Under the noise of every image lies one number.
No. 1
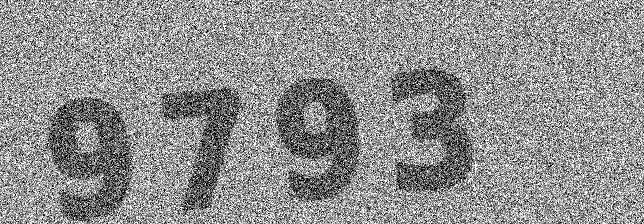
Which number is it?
9793
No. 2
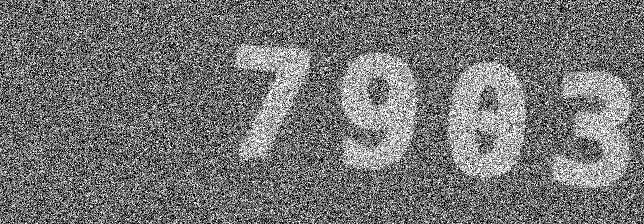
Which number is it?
7903
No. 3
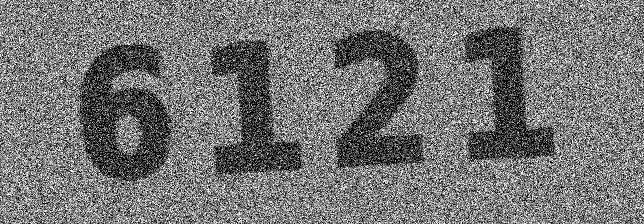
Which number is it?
6121
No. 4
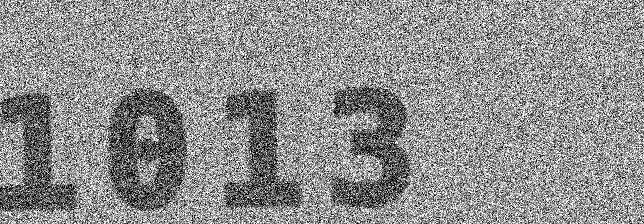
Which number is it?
1013
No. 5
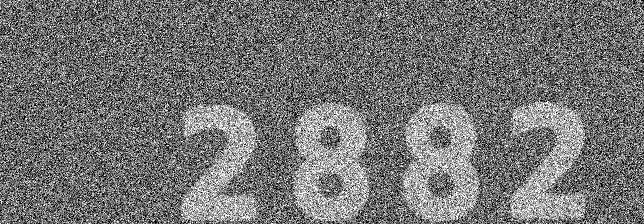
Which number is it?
2882
